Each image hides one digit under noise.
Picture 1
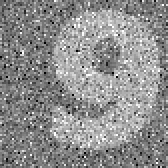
light 9
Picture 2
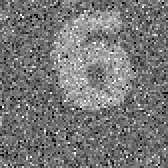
light 6
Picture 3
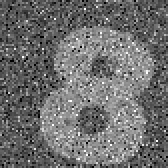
light 8
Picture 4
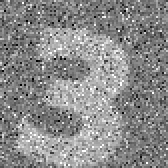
light 3
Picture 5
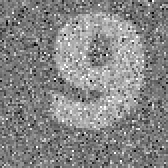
light 9
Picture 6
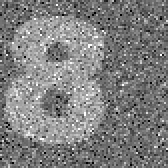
light 8
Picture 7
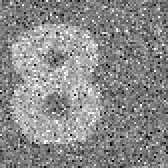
light 8
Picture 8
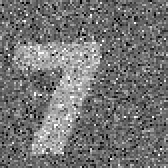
light 7
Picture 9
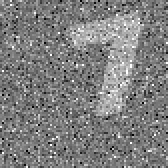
light 7
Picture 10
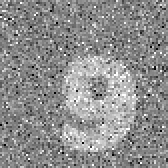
light 9
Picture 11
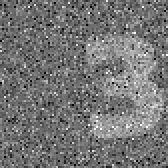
light 3
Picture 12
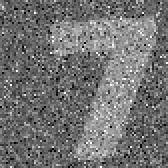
light 7
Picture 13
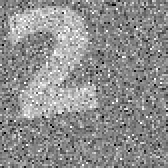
light 2
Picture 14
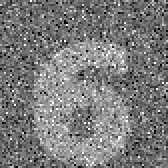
light 6
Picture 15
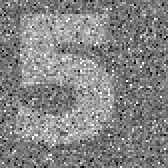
light 5
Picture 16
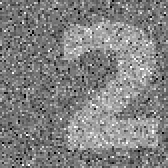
light 2
